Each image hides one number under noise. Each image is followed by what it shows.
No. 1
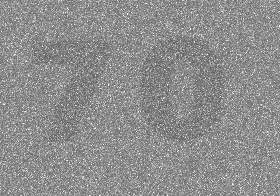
70
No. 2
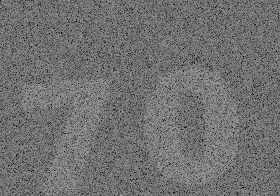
70
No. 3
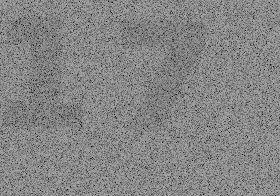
17
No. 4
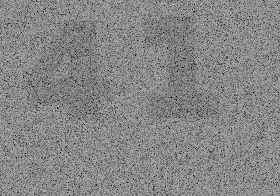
41
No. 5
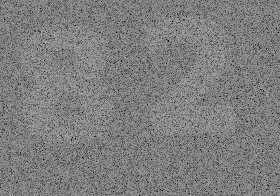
82
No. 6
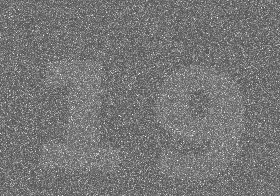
19
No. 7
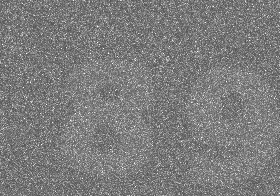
89
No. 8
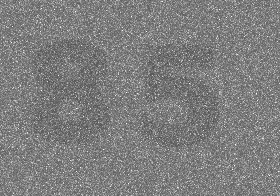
85
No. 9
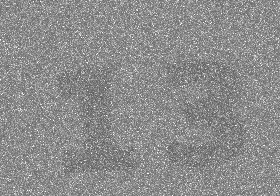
13
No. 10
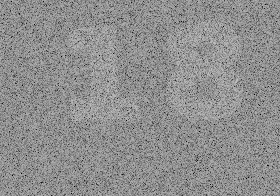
18
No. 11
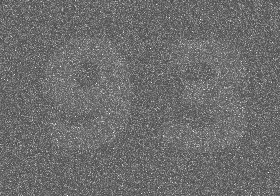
93
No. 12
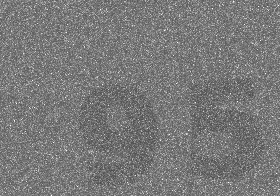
95
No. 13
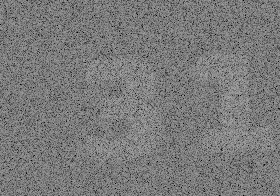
31
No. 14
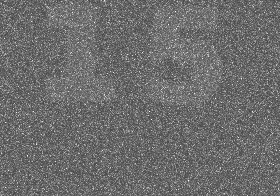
15
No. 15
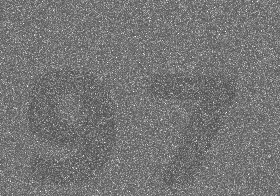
97
